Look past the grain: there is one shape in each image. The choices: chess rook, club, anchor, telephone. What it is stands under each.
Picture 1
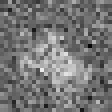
light chess rook
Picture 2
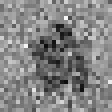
dark telephone
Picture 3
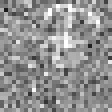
light anchor
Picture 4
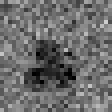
dark club
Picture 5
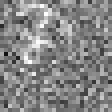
light anchor
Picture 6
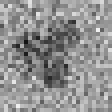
dark club
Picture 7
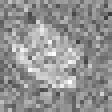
light telephone
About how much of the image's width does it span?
two thirds
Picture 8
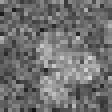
light club
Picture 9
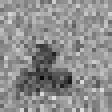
dark club
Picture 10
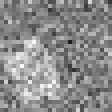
light telephone
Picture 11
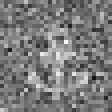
light anchor
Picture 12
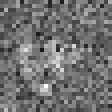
light anchor
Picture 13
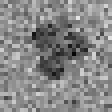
dark club
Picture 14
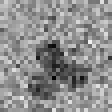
dark club
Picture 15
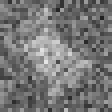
light chess rook
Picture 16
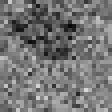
dark telephone
